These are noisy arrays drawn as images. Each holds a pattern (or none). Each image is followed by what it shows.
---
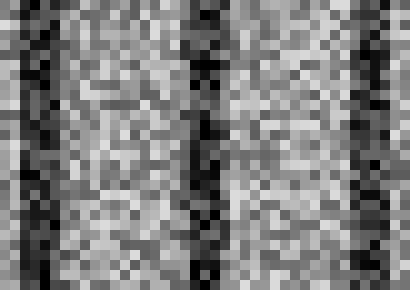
bands of columns
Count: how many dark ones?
3
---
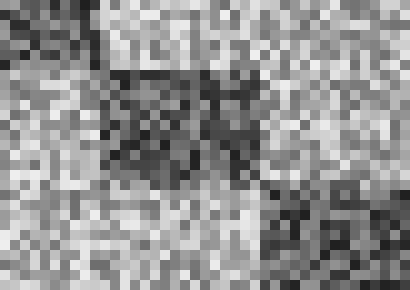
blocks along the diagonal
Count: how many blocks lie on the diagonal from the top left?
3
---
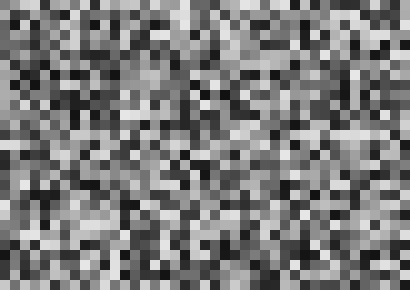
only noise
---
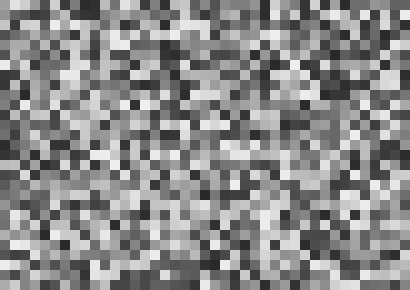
only noise
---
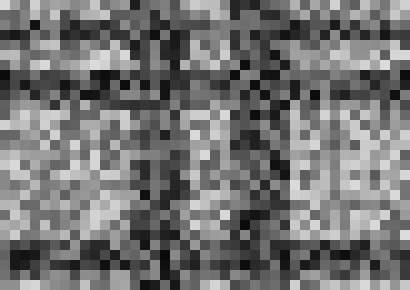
bands of rows crossing bands of columns
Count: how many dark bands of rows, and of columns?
3 and 2
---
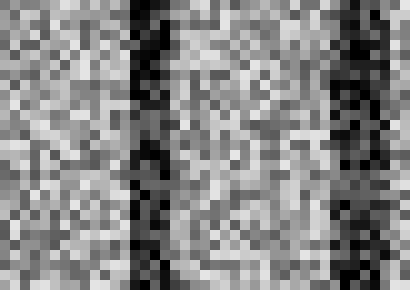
bands of columns
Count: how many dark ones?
2
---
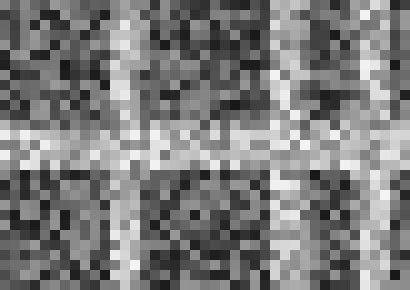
bands of rows crossing bands of columns
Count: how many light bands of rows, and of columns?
1 and 3
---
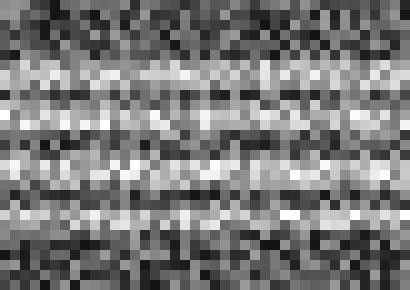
bands of rows
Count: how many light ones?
4
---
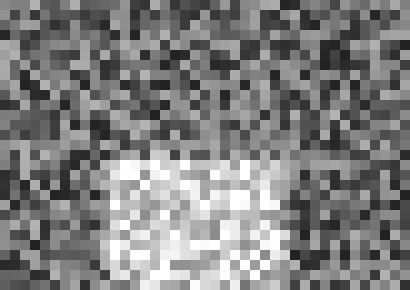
one block
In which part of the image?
bottom middle
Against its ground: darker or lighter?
lighter
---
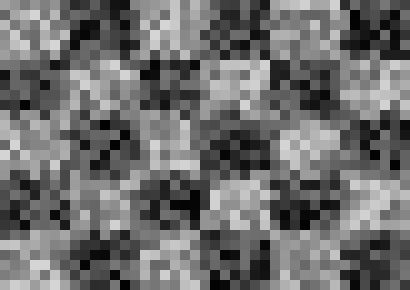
a checkerboard
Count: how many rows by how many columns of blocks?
5 by 6
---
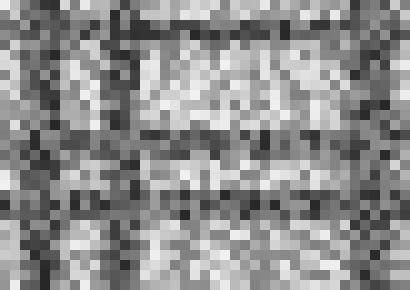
bands of rows crossing bands of columns
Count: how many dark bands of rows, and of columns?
3 and 3
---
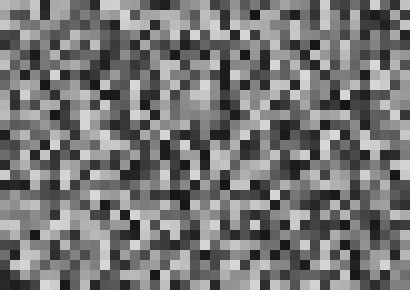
only noise
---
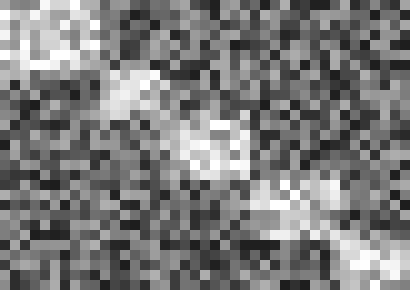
blocks along the diagonal
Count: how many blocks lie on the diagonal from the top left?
5
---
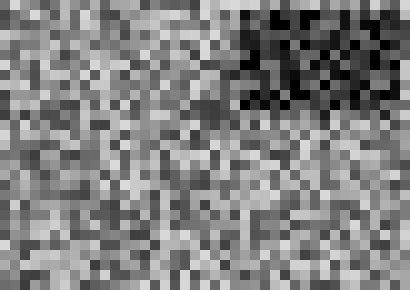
one block
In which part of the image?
top right
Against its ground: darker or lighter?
darker
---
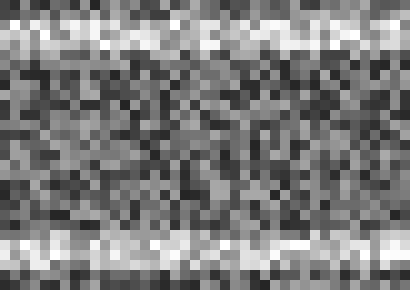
bands of rows
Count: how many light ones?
2
